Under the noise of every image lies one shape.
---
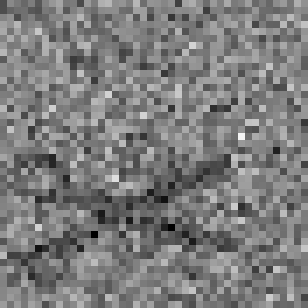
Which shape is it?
pair of scissors
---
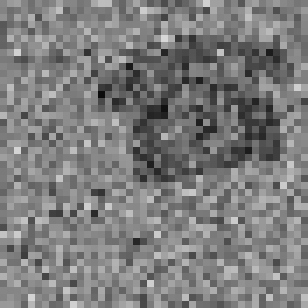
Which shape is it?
telephone
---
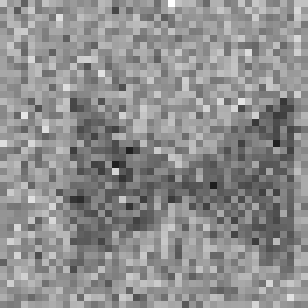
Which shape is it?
bow tie
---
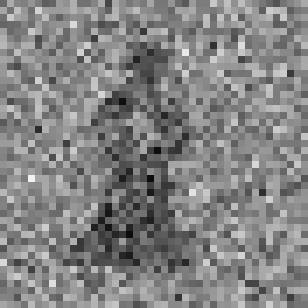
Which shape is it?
chess bishop
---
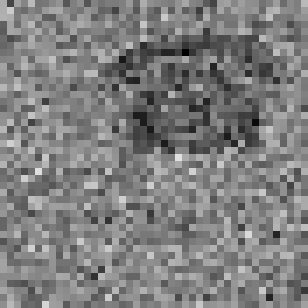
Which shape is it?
telephone
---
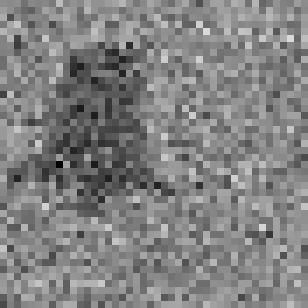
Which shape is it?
bell
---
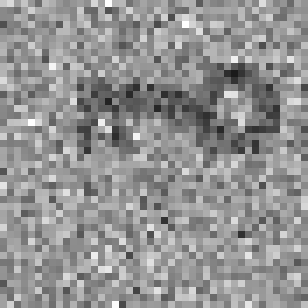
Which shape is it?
key
